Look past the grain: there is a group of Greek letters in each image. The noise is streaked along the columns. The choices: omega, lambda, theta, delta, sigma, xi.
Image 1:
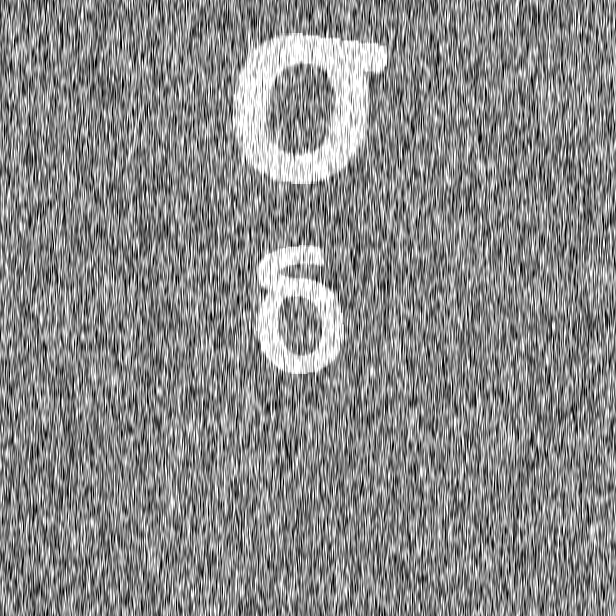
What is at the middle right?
nothing
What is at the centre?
delta
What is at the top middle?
sigma
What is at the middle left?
nothing
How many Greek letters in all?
2
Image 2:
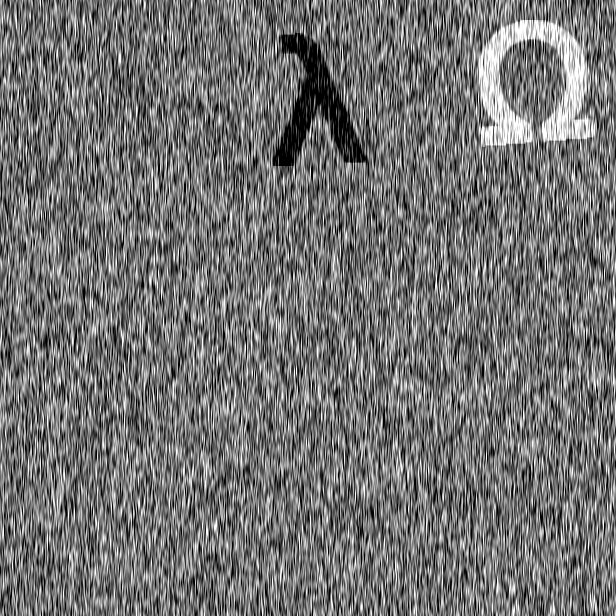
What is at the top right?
omega
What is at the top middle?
lambda
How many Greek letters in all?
2
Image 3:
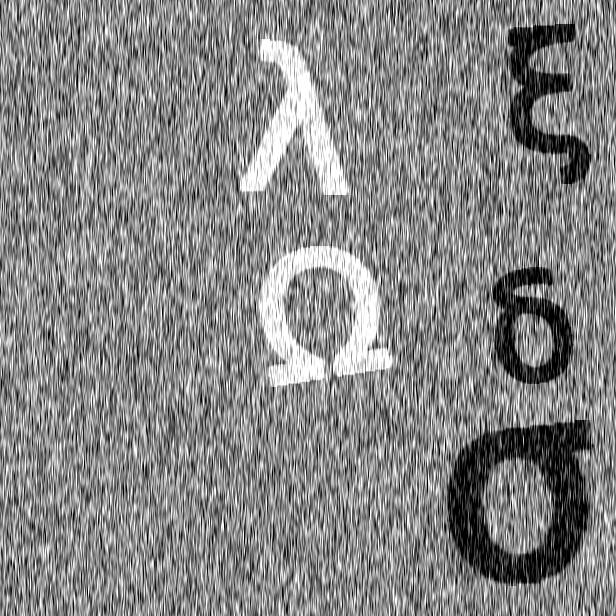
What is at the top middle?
lambda
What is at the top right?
xi
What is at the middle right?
delta
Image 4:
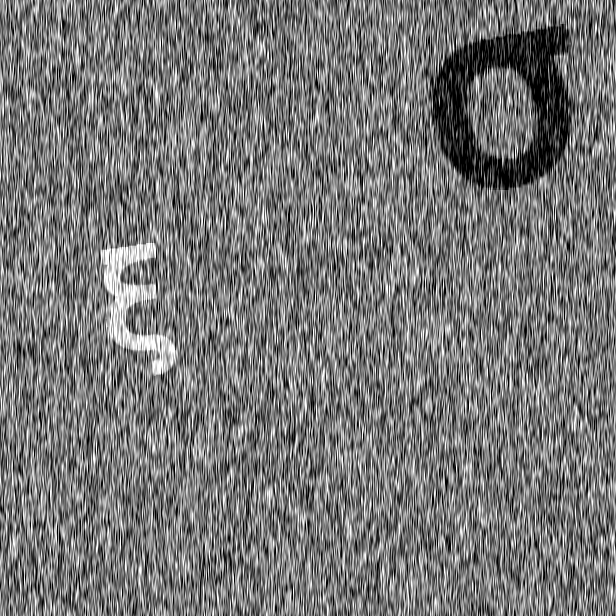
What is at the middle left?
xi
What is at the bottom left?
nothing
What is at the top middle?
nothing
